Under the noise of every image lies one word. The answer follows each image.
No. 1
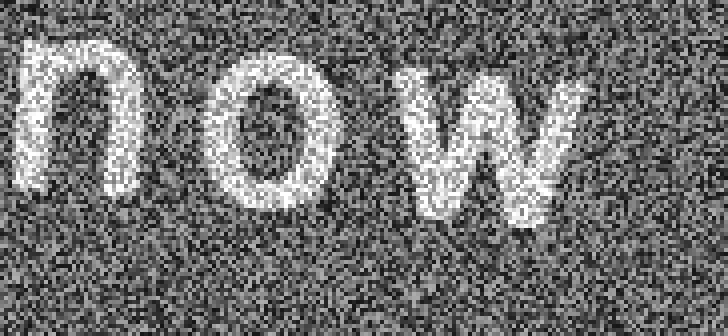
now
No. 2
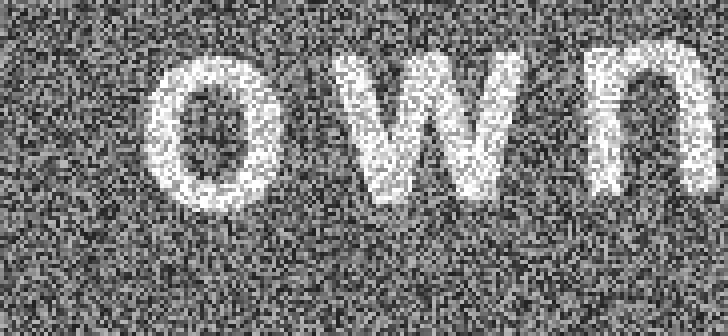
own
